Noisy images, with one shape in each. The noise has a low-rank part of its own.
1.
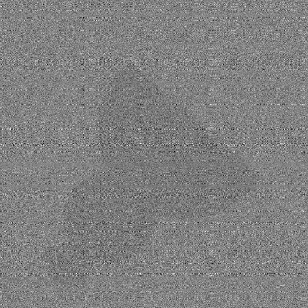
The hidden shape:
chess pawn
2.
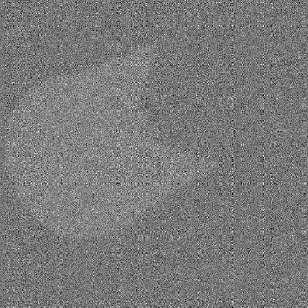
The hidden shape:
cat's head
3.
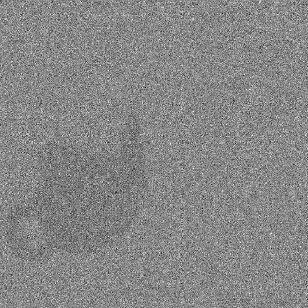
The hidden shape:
teapot
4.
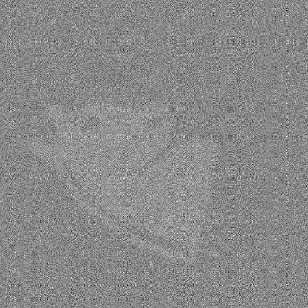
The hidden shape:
chess knight
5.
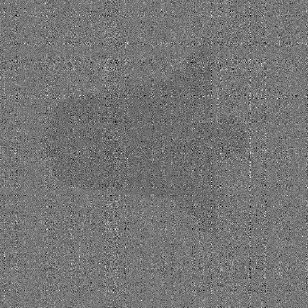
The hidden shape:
bell
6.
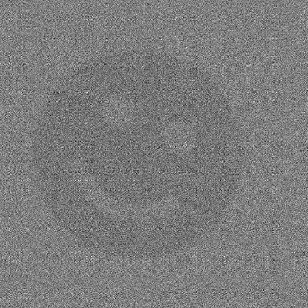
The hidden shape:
smiling face
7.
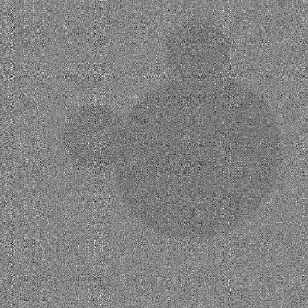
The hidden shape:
bear's head
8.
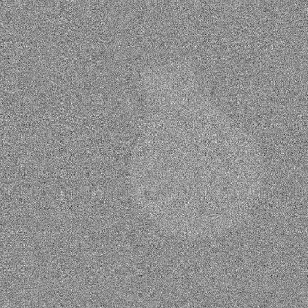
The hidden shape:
light bulb
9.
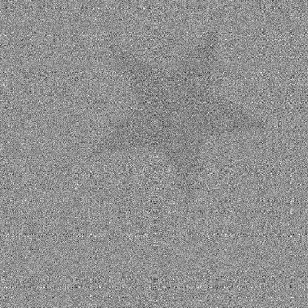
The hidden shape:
star
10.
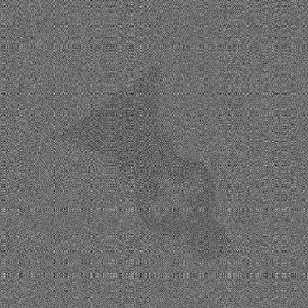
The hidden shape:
chess bishop
